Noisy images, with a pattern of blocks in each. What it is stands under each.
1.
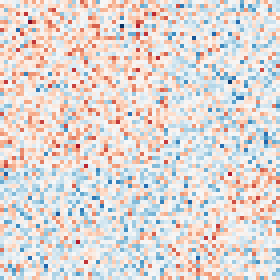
mirrored about the diagonal from the top left
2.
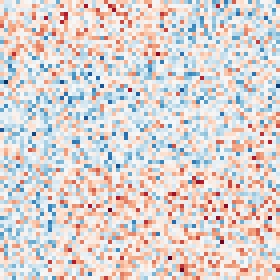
no symmetry
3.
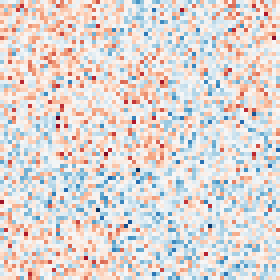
mirrored about the diagonal from the top left
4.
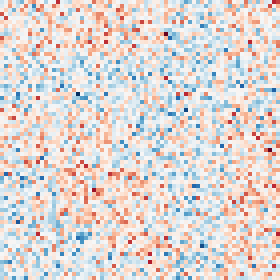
mirrored about the diagonal from the bottom left
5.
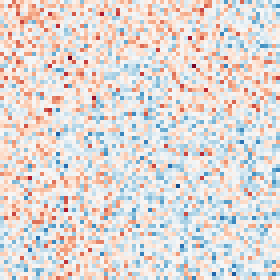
mirrored about the diagonal from the top left
